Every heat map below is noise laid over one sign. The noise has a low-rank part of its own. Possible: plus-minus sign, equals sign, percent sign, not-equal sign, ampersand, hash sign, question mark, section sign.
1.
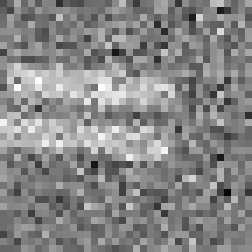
light equals sign
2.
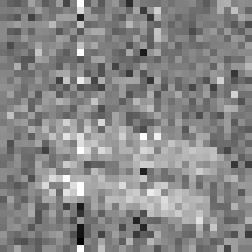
light equals sign
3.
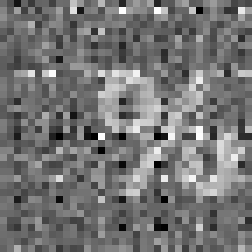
light percent sign
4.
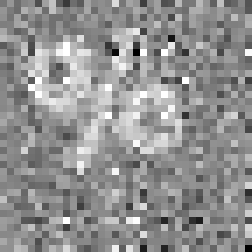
light percent sign
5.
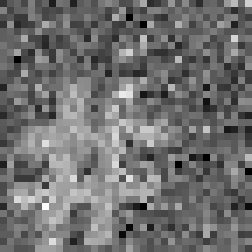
light hash sign
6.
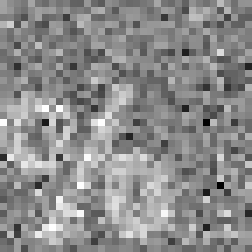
light percent sign
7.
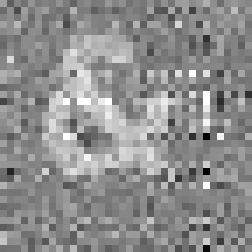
light ampersand
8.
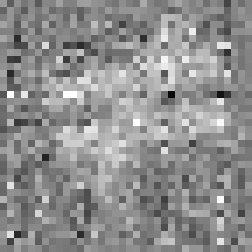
light not-equal sign
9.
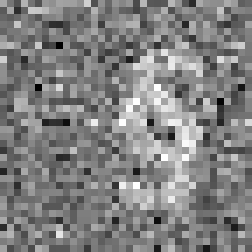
light section sign
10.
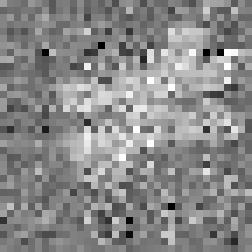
light not-equal sign
